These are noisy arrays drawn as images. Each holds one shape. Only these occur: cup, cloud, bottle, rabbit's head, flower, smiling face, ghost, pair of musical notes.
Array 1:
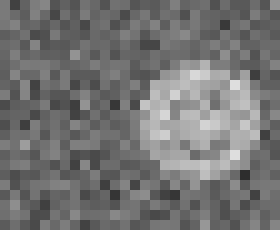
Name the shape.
smiling face
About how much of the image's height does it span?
half
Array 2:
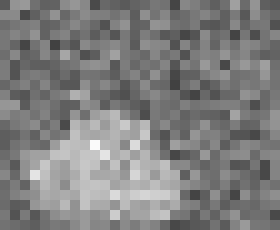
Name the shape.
cloud
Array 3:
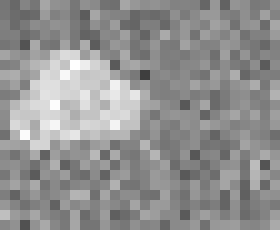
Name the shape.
cloud
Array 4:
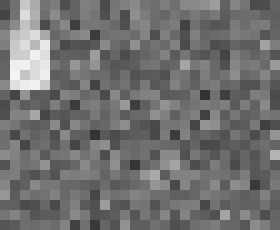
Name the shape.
bottle
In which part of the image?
top left
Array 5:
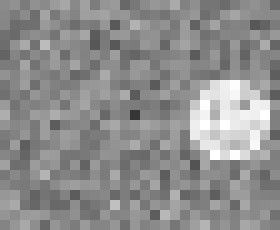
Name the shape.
smiling face
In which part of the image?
middle right
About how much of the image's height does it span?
a third
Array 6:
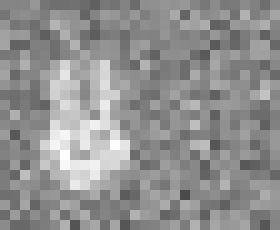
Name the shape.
rabbit's head
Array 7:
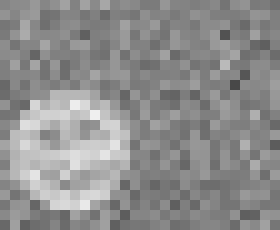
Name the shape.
smiling face
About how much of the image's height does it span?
half
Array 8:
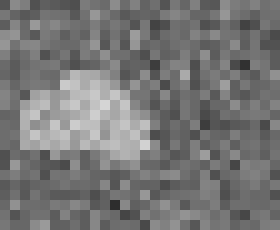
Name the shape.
cloud
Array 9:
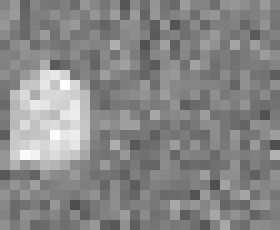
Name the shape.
ghost
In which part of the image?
middle left
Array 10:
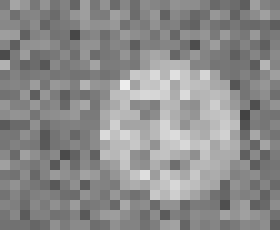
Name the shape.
smiling face
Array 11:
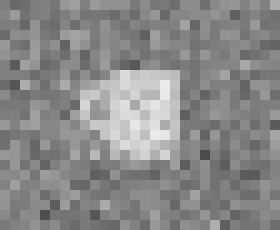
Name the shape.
cup
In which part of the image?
centre
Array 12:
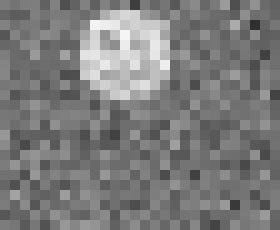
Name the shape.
smiling face
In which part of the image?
top middle
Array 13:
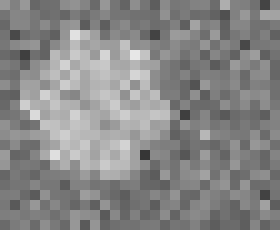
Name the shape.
flower
